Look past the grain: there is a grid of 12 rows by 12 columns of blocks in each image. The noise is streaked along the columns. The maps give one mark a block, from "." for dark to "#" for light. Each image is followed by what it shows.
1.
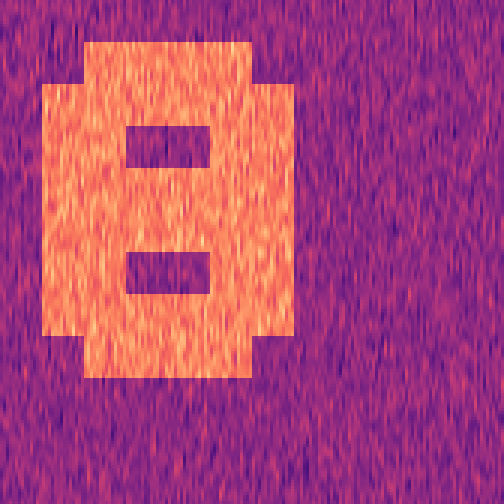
. . . . . . . . . . . .
. . # # # # . . . . . .
. # # # # # # . . . . .
. # # . . # # . . . . .
. # # # # # # . . . . .
. # # # # # # . . . . .
. # # . . # # . . . . .
. # # # # # # . . . . .
. . # # # # . . . . . .
. . . . . . . . . . . .
. . . . . . . . . . . .
. . . . . . . . . . . .
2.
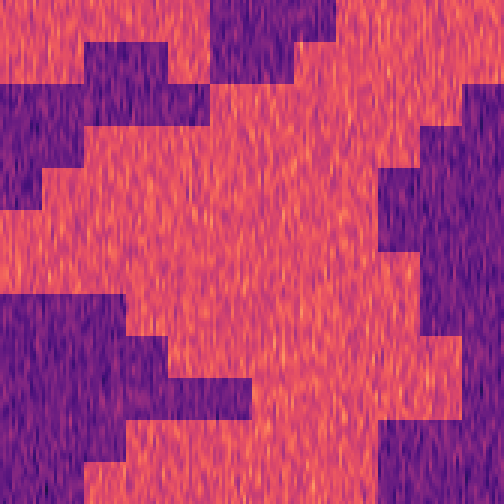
# # # # # . . . # # # #
# # . . # . . # # # # #
. . . . . # # # # # # .
. . # # # # # # # # . .
. # # # # # # # # . . .
# # # # # # # # # . . .
# # # # # # # # # # . .
. . . # # # # # # # . .
. . . . # # # # # # # .
. . . . . . # # # # # .
. . . # # # # # # . . .
. . # # # # # # # . . .
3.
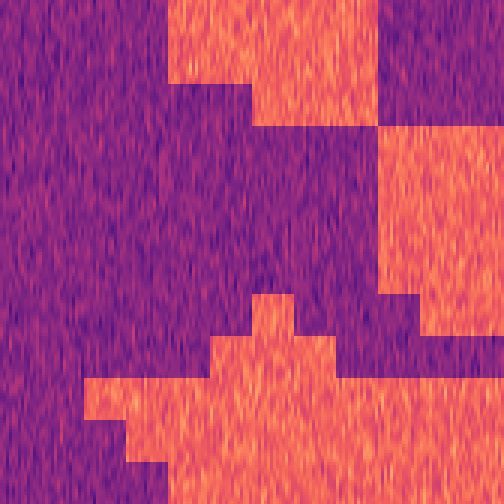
. . . . # # # # # . . .
. . . . # # # # # . . .
. . . . . . # # # . . .
. . . . . . . . . # # #
. . . . . . . . . # # #
. . . . . . . . . # # #
. . . . . . . . . # # #
. . . . . . # . . . # #
. . . . . # # # . . . .
. . # # # # # # # # # #
. . . # # # # # # # # #
. . . . # # # # # # # #
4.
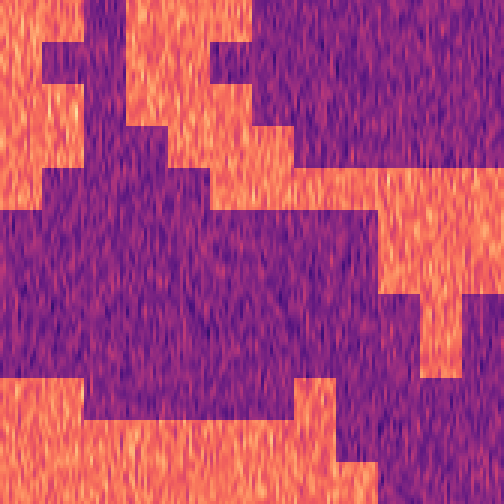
# # . # # # . . . . . .
# . . # # . . . . . . .
# # . # # # . . . . . .
# # . . # # # . . . . .
# . . . . # # # # # # #
. . . . . . . . . # # #
. . . . . . . . . # # #
. . . . . . . . . . # .
. . . . . . . . . . # .
# # . . . . . # . . . .
# # # # # # # # . . . .
# # # # # # # # # . . .
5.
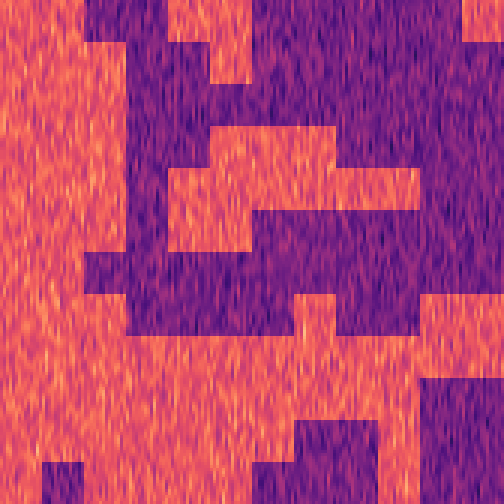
# # . . # # . . . . . #
# # # . . # . . . . . .
# # # . . . . . . . . .
# # # . . # # # . . . .
# # # . # # # # # # . .
# # # . # # . . . . . .
# # . . . . . . . . . .
# # # . . . . # . . # #
# # # # # # # # # # # #
# # # # # # # # # # . .
# # # # # # # . . # . .
# . # # # # . . . # . .
